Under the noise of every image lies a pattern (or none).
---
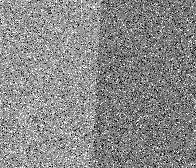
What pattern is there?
a sharp edge
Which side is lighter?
left
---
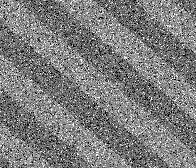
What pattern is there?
diagonal stripes
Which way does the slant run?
top left to bottom right
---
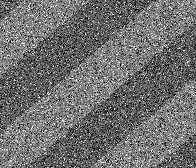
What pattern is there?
diagonal stripes
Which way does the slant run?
bottom left to top right
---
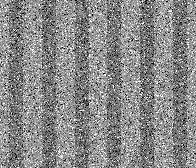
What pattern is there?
vertical stripes
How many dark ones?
6
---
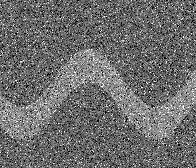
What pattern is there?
a wavy band
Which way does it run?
left to right
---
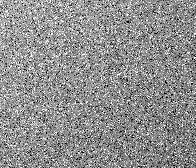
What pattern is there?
a smooth slope
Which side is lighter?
top left
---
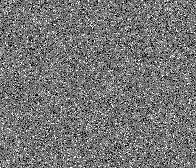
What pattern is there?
only noise
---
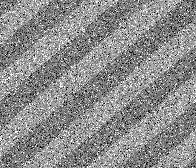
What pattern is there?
diagonal stripes
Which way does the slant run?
bottom left to top right
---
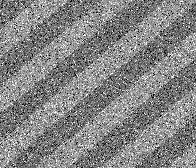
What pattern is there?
diagonal stripes
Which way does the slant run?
bottom left to top right
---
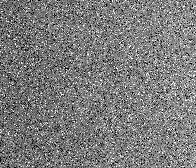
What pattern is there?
a smooth slope
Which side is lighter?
right
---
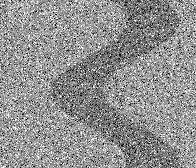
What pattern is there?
a wavy band
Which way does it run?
top to bottom
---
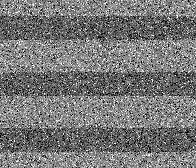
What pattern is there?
horizontal stripes
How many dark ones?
3
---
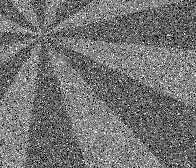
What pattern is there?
spokes from one point
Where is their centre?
top left
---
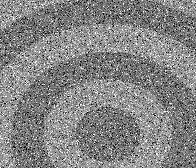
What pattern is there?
rings round one point
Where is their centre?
bottom middle
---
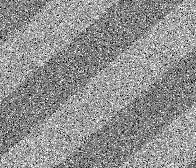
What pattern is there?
diagonal stripes
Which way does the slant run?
bottom left to top right
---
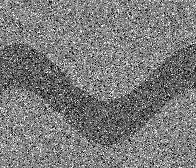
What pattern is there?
a wavy band
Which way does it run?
left to right
